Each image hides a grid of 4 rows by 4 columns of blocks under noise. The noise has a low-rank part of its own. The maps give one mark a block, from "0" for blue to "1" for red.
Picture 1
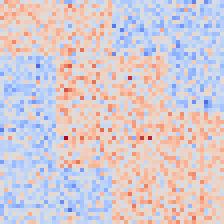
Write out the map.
1100
0110
0111
0011
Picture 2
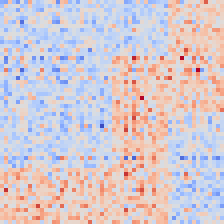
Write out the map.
0001
0011
0010
1110
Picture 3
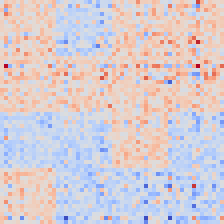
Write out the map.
1011
1111
0010
1000
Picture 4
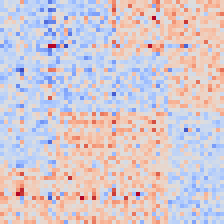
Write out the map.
0011
0001
0110
1110
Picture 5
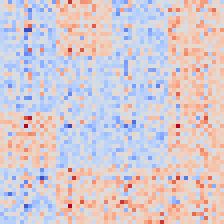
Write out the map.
0101
0001
1001
0111
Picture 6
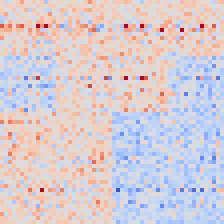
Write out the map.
1111
0110
1100
1100
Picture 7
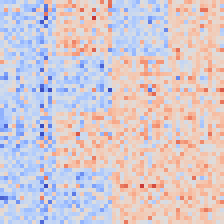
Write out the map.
0101
0011
0111
0011
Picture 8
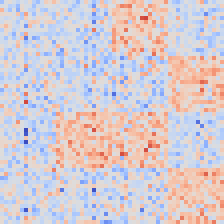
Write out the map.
0010
0001
0110
0001
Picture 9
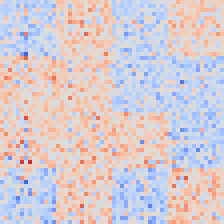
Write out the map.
0101
1100
1110
0101
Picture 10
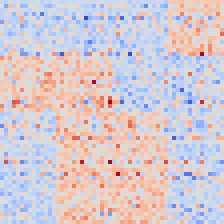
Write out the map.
0001
1100
0110
0110
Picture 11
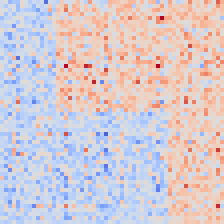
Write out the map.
0111
0111
0001
0001
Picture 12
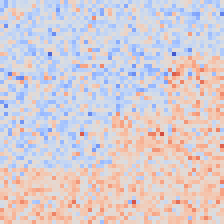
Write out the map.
0000
0001
0011
1111
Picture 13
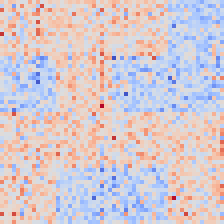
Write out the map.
1110
0100
1111
1001
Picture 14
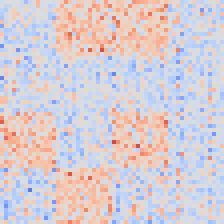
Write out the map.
0110
0000
1010
0100
